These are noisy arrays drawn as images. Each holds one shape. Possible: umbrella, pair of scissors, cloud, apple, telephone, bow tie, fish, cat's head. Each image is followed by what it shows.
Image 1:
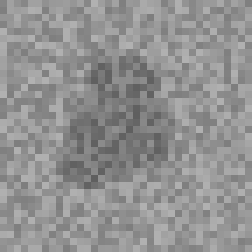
cloud
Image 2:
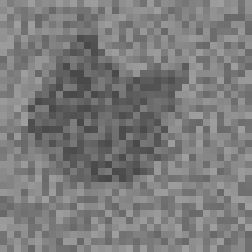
cat's head
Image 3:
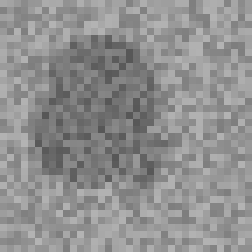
apple
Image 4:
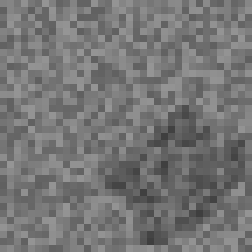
telephone
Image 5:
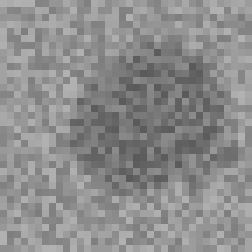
apple
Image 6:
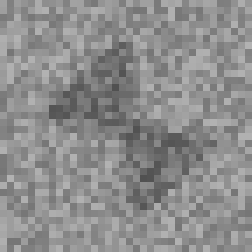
bow tie
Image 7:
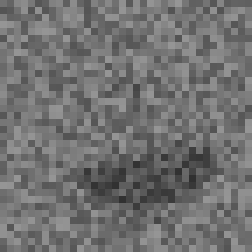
umbrella
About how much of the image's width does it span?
two thirds
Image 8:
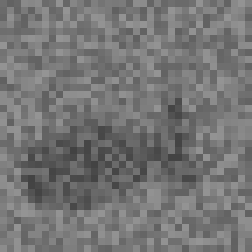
fish
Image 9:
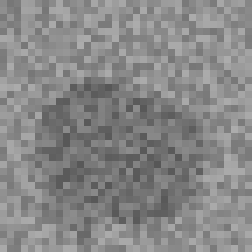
apple
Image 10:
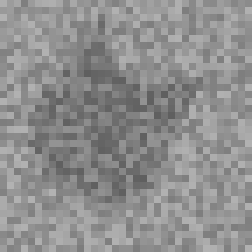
cat's head
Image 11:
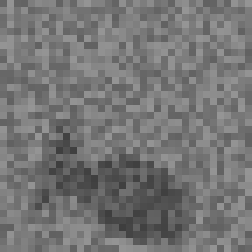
fish
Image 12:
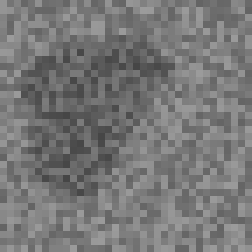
cloud
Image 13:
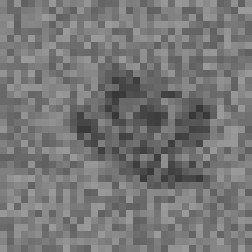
telephone
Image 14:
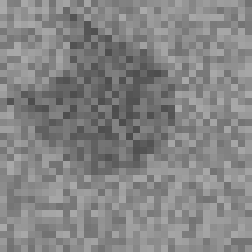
cat's head
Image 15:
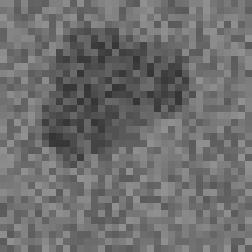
cloud
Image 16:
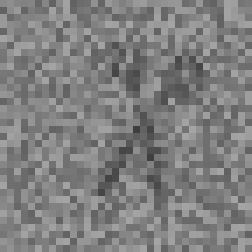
pair of scissors
